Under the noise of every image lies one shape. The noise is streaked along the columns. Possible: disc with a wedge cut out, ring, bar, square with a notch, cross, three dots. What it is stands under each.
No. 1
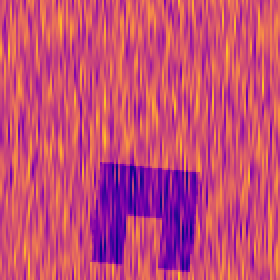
dark square with a notch, bottom middle
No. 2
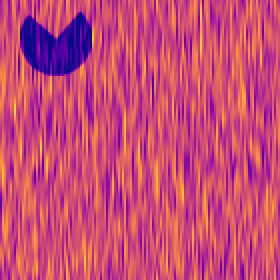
dark disc with a wedge cut out, top left
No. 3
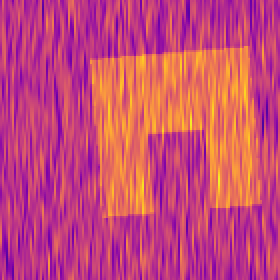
light square with a notch
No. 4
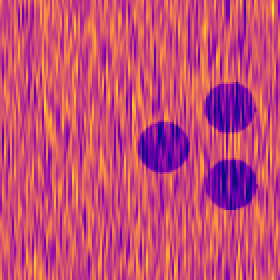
dark three dots
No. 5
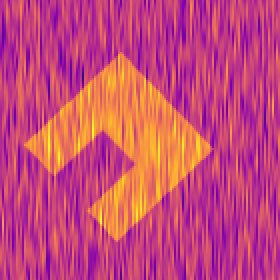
light square with a notch
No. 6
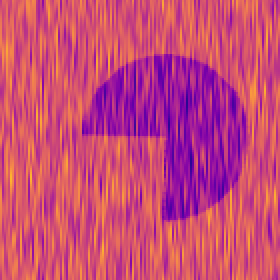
dark disc with a wedge cut out
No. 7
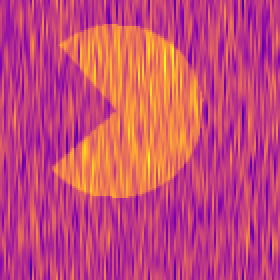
light disc with a wedge cut out
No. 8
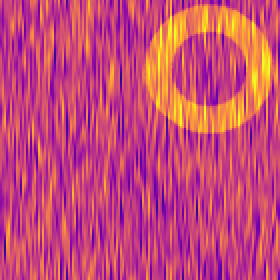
light ring
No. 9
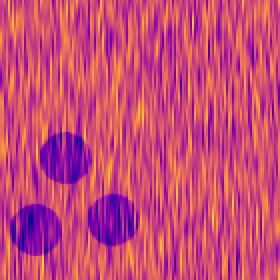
dark three dots
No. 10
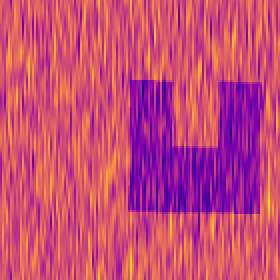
dark square with a notch
